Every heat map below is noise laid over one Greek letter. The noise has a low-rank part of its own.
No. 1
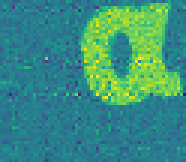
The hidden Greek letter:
alpha
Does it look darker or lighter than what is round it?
lighter
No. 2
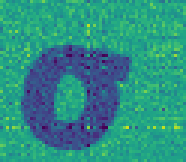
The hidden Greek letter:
sigma
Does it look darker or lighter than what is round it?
darker
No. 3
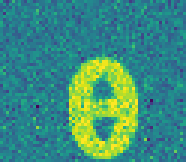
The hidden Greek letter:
theta
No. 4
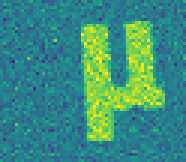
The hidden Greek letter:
mu
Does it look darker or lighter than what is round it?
lighter
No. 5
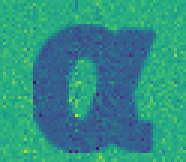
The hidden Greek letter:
alpha
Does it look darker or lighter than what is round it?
darker
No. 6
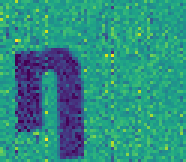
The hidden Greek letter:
eta
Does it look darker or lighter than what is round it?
darker
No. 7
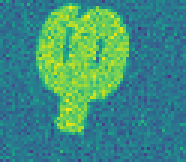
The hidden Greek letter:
phi
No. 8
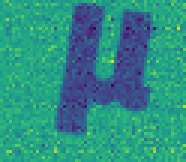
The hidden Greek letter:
mu
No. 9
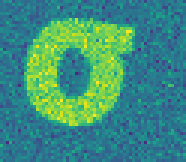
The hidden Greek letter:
sigma
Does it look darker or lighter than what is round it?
lighter
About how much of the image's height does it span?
two thirds
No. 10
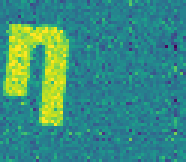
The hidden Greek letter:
eta
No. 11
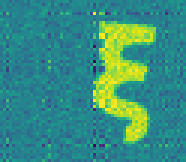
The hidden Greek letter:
xi
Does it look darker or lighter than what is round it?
lighter
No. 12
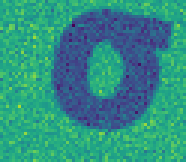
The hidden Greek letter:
sigma
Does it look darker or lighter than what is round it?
darker
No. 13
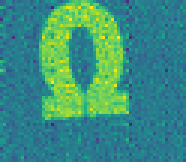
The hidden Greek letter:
omega
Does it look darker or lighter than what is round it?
lighter
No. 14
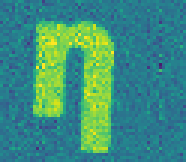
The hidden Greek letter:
eta
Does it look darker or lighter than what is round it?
lighter
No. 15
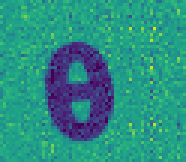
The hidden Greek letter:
theta
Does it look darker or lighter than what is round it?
darker
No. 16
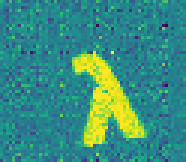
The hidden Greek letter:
lambda
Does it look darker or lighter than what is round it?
lighter
